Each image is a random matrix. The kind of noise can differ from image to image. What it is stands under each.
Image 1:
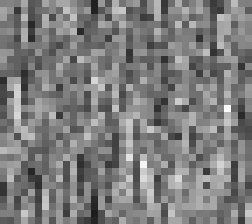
streaked along the columns
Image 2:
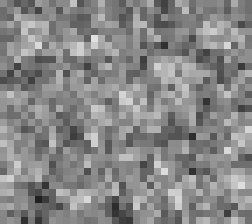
blotchy
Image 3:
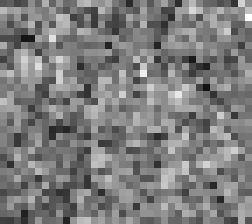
blotchy
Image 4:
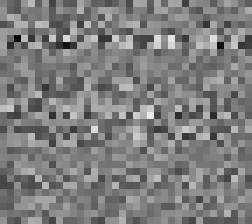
rows of uneven size
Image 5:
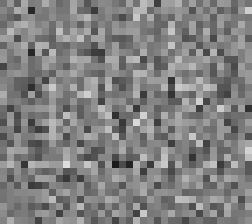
low rank plus noise
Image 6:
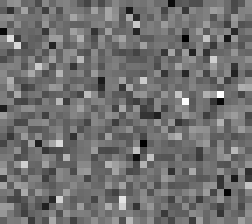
heavy tails
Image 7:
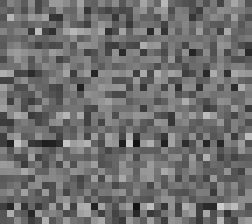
rows of uneven size
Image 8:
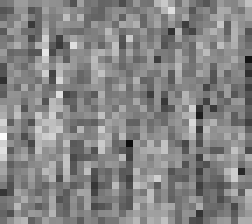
streaked along the columns
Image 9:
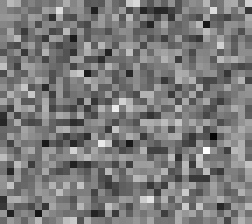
independent entries
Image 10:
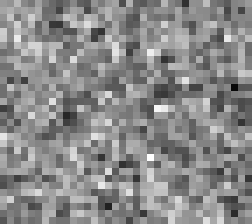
blotchy
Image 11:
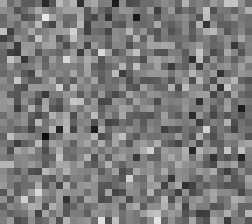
independent entries
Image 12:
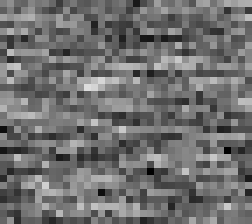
streaked along the rows
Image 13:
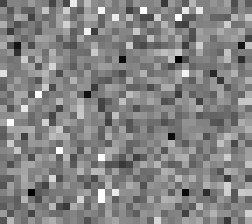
heavy tails
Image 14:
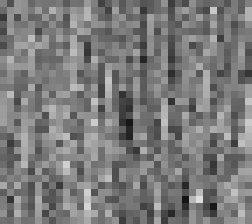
streaked along the columns
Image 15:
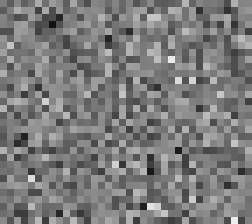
low rank plus noise
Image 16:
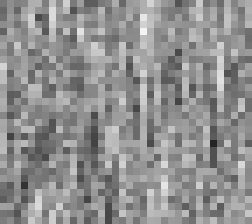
streaked along the columns
